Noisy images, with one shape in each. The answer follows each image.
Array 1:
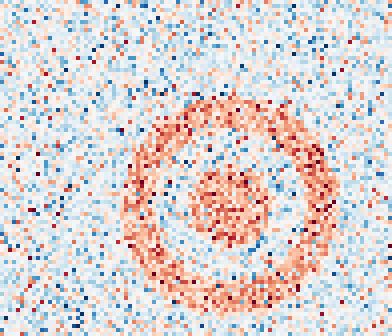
bullseye
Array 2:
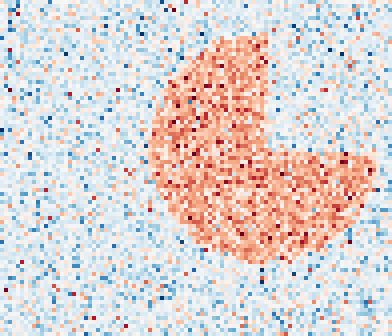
disc with a wedge cut out
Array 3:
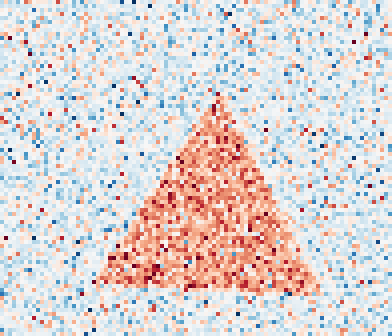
triangle
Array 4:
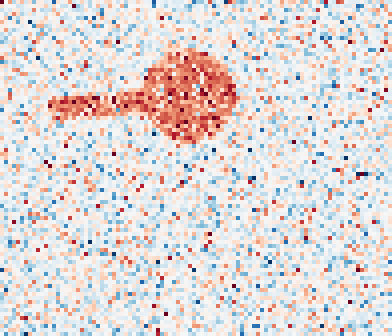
lollipop
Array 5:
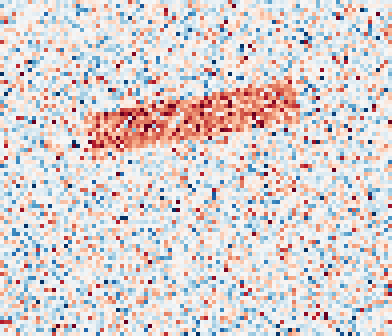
bar
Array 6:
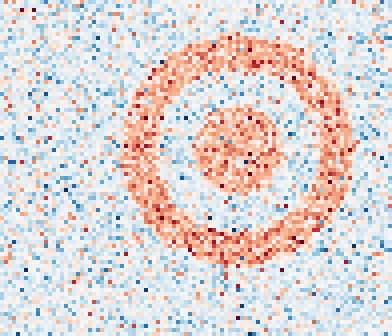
bullseye
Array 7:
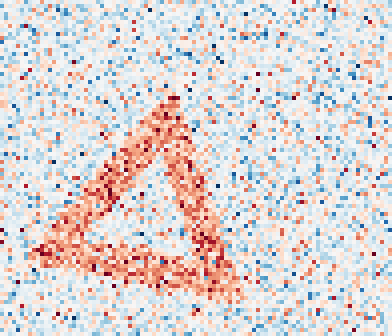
triangle frame
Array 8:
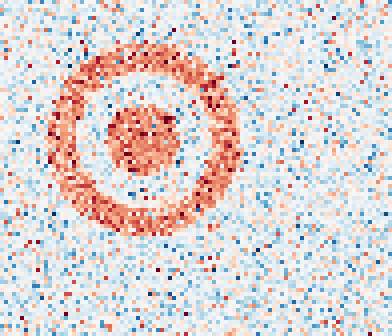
bullseye
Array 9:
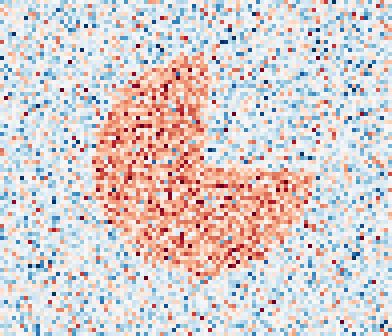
disc with a wedge cut out
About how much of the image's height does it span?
two thirds
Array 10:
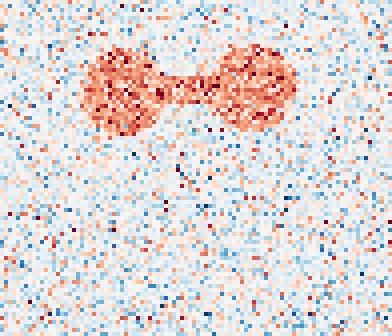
dumbbell
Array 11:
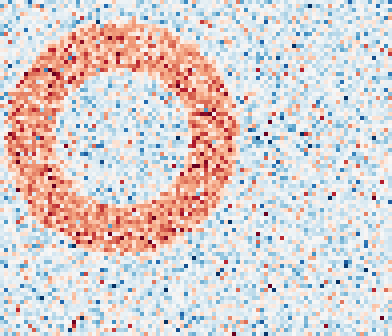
ring
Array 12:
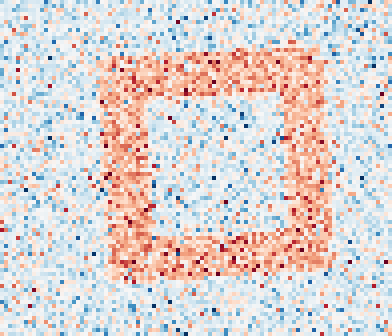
square frame
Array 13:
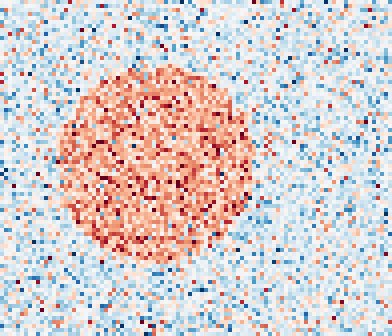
disc
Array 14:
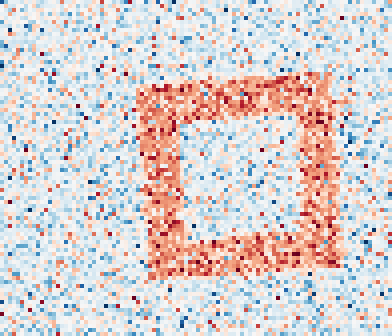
square frame
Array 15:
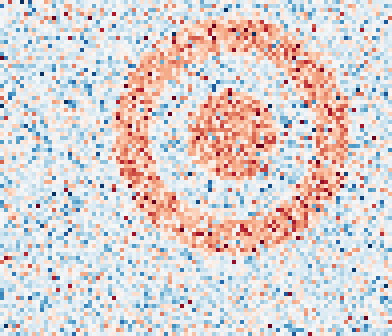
bullseye
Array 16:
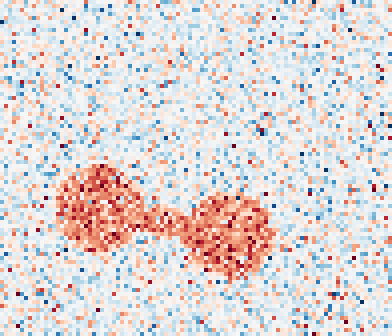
dumbbell
